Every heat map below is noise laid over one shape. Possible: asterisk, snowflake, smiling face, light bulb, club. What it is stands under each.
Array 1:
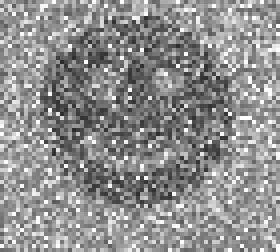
smiling face
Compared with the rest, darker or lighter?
darker
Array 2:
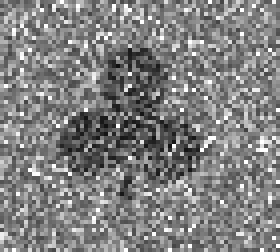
club
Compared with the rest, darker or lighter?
darker
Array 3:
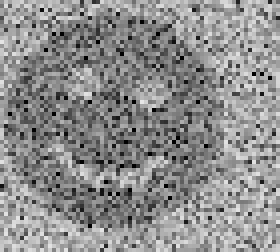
smiling face
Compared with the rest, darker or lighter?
darker
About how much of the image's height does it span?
nearly all
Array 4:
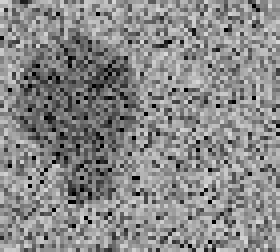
light bulb
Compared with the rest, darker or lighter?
darker
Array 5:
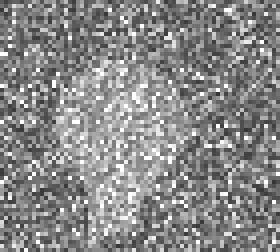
light bulb
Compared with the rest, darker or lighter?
lighter
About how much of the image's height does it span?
two thirds
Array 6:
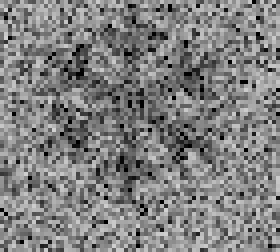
snowflake
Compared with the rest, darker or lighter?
darker
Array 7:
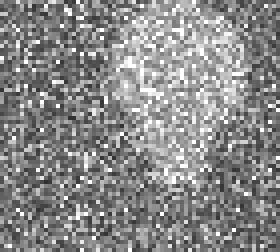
light bulb
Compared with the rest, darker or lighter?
lighter
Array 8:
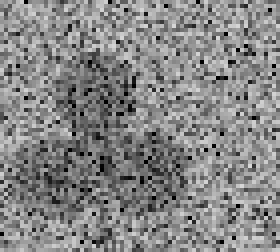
club
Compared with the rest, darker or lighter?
darker
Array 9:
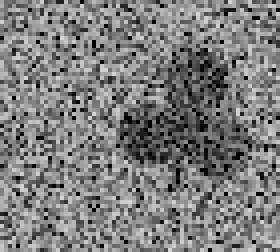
club
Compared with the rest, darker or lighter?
darker
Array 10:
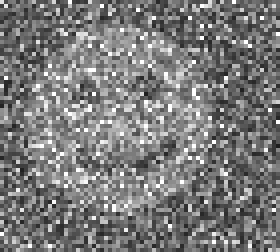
smiling face
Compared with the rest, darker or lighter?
lighter
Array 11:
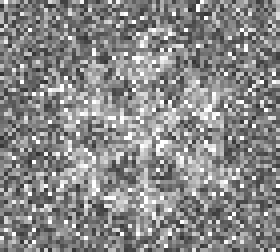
snowflake
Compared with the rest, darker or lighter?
lighter
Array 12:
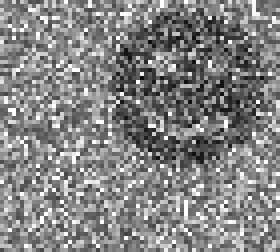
smiling face
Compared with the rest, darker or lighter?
darker
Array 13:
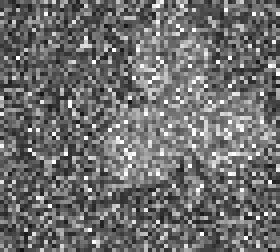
club
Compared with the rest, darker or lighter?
lighter
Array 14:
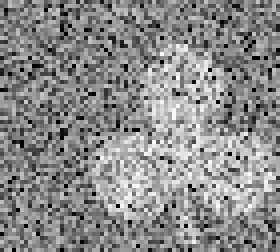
club
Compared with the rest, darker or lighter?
lighter
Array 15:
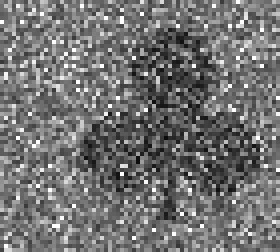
club
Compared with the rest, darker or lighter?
darker
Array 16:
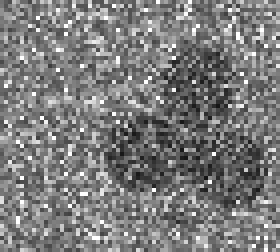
club
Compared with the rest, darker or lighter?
darker
